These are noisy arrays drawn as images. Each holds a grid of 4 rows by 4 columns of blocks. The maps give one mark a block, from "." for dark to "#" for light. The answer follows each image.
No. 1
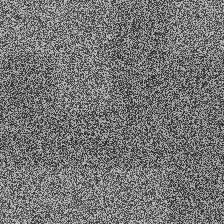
# # . #
. # . .
. . . .
# # # .
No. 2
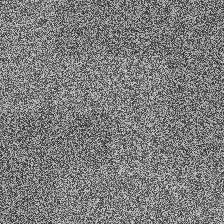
# . . .
# # # .
. . # .
. # # #
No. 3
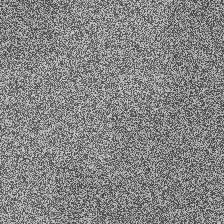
. # # .
# # # .
# # . .
# . . .
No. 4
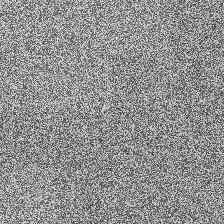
# # # .
# # . .
. . . .
# . . .
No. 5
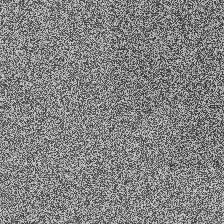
# # . .
# # . .
# # # .
# # # #
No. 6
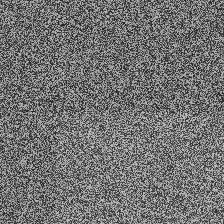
. . . .
. . . .
. # # #
. # # #
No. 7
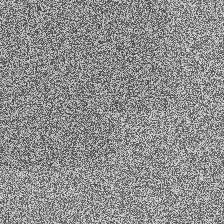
. . . #
. . . #
. . # #
# # # #
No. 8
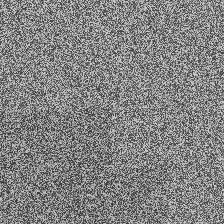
# # # #
# # # #
. . # #
. . . #
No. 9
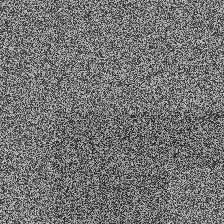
# # # #
# # # #
# . . .
# . . #
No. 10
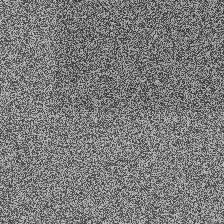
# . . .
# . . .
# # # #
# # # #
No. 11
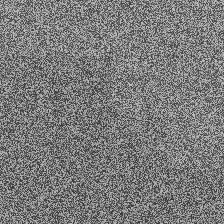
# # # #
. . # #
. . . #
. . . .
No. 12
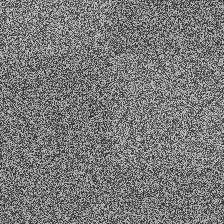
# # . .
. . # #
. . # #
. . . .
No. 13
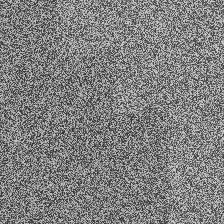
. # # #
. . # #
. . . #
. . . #
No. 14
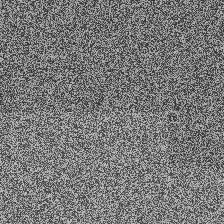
. . . .
. . . .
# # # .
# # # #
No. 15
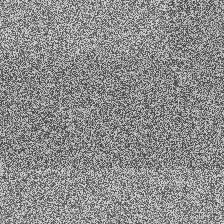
# # # .
. . . .
. . . .
# # # #
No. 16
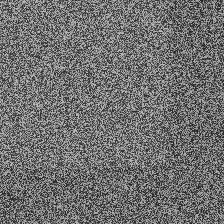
# # # .
# # # .
# # # .
. . . .
